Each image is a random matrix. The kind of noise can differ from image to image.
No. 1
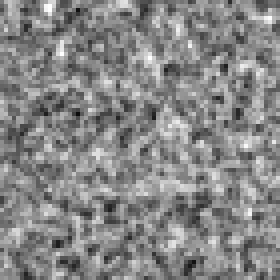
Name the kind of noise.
blotchy
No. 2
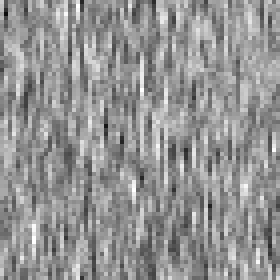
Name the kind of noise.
streaked along the columns
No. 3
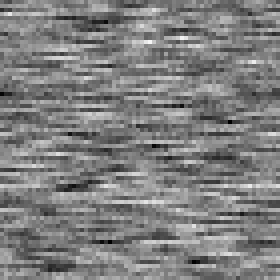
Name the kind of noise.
streaked along the rows
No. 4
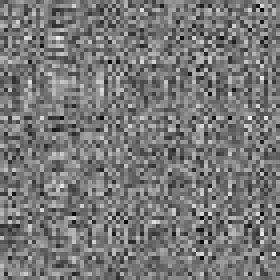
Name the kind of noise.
low rank plus noise
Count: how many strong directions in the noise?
two
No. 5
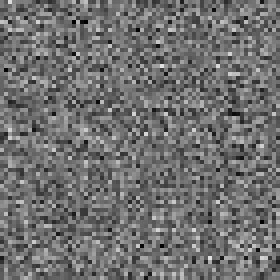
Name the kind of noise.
low rank plus noise
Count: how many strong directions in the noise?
five to eight
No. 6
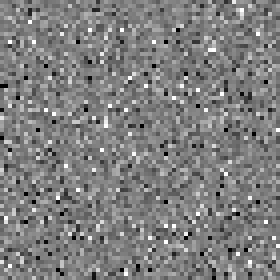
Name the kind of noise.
heavy tails
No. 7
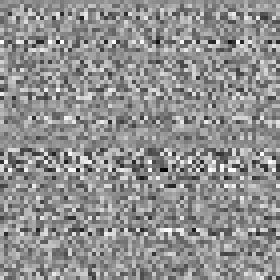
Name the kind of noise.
rows of uneven size
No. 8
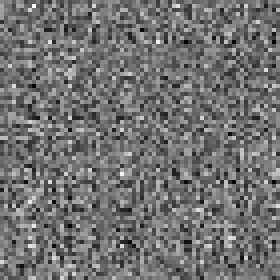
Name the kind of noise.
low rank plus noise
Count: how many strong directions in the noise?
five to eight
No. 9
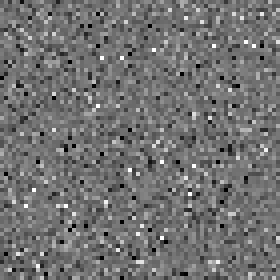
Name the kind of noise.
heavy tails
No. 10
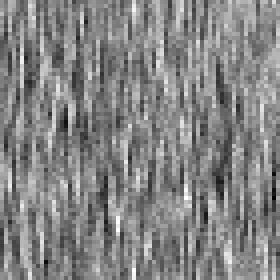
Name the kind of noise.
streaked along the columns
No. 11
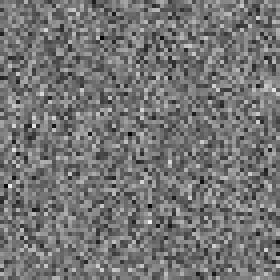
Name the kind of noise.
independent entries
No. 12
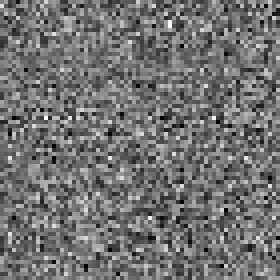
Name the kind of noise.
low rank plus noise
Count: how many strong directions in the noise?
five to eight
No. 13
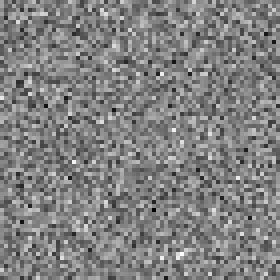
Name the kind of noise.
independent entries
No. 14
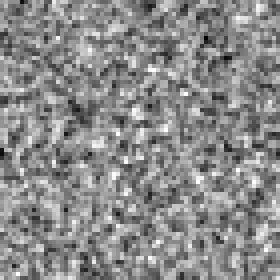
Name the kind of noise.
blotchy
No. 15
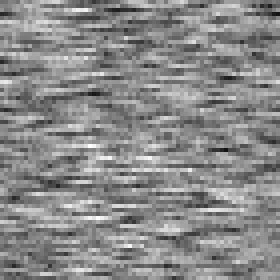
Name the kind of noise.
streaked along the rows
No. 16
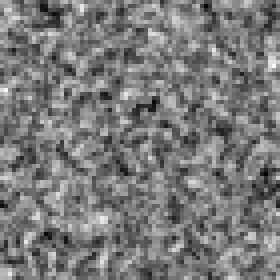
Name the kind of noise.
blotchy
